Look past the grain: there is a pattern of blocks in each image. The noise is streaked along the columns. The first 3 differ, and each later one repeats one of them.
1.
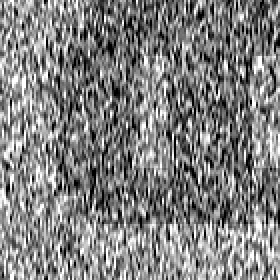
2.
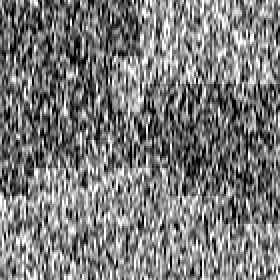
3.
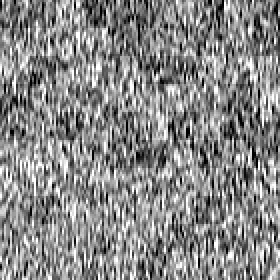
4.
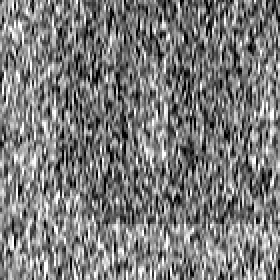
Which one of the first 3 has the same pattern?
1
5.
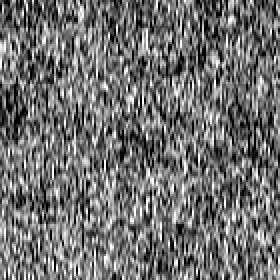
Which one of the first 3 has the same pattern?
3
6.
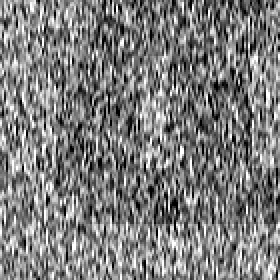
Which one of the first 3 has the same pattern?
1
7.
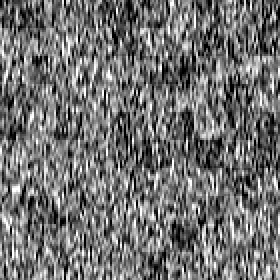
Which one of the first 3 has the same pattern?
3
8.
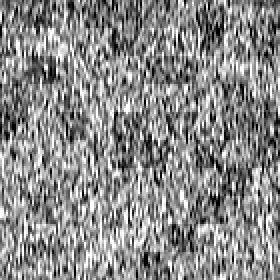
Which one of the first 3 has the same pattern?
3
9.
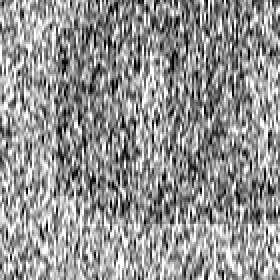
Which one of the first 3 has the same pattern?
1
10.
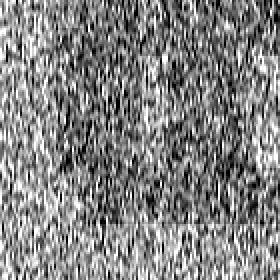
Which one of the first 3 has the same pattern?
1
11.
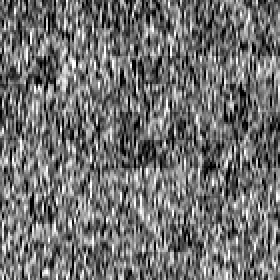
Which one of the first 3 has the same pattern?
3
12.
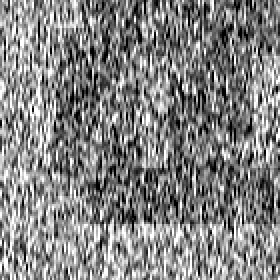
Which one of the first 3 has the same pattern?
1
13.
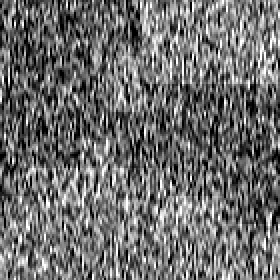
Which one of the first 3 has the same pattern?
2
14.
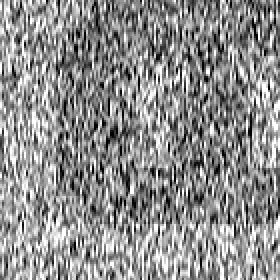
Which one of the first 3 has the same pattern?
1
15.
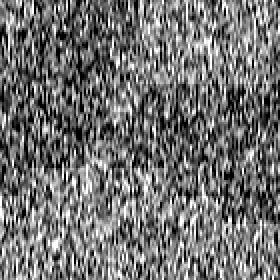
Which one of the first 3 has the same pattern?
2
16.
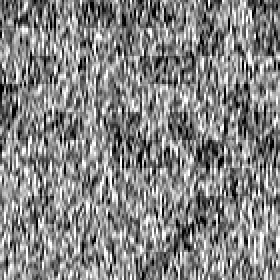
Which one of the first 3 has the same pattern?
3
